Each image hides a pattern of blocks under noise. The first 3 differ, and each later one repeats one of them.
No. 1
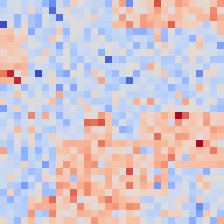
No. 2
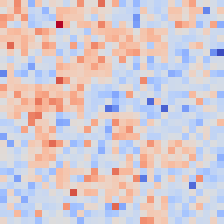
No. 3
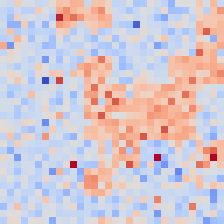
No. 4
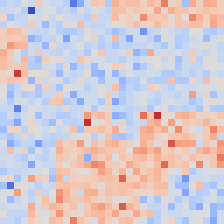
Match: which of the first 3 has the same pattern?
1
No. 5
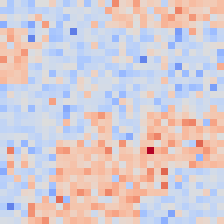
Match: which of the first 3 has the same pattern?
1
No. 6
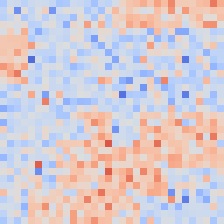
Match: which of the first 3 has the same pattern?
1
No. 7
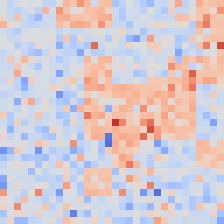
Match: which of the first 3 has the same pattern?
3
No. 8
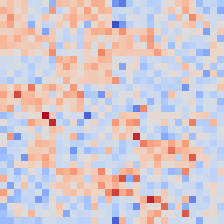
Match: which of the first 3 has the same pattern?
2
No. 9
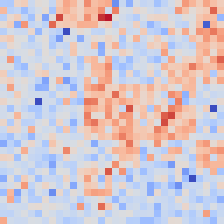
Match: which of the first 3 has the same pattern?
3
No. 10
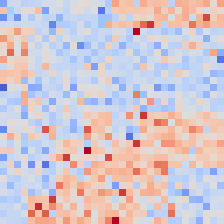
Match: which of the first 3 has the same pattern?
1
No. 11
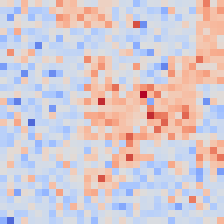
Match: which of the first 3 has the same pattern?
3
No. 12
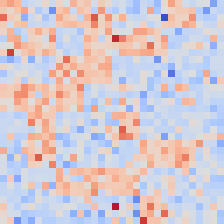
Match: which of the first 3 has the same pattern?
2
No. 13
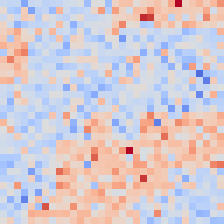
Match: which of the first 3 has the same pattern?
1
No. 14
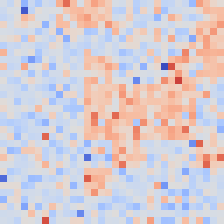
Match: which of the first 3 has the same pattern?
3
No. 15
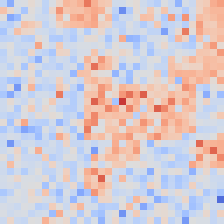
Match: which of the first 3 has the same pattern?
3
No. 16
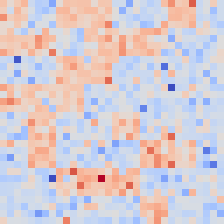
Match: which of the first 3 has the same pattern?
2
